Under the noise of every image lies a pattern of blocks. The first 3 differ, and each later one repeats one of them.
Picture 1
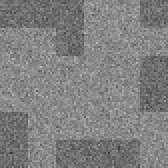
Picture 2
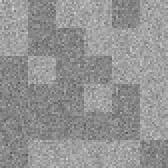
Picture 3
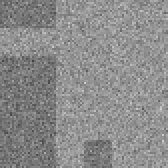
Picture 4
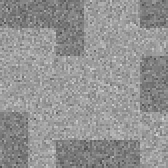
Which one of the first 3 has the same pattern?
1
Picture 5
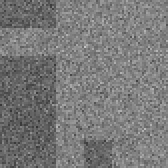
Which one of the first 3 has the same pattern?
3
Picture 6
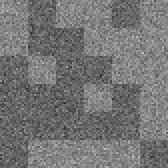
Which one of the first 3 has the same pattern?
2
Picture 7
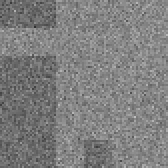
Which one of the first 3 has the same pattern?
3
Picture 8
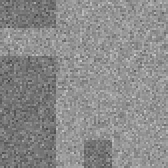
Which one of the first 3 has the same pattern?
3
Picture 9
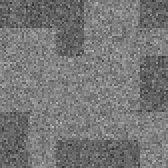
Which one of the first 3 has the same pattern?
1
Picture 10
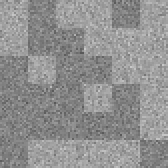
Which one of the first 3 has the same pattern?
2
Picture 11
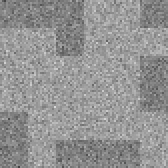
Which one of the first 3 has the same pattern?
1
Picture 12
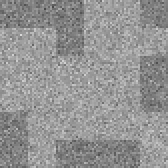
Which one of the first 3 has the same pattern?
1
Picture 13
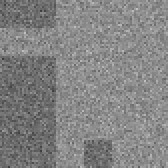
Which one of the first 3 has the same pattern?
3
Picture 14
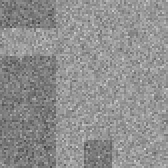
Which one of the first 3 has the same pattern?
3
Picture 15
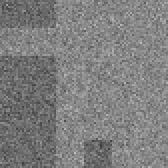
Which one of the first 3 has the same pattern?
3
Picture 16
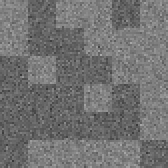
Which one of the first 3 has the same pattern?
2
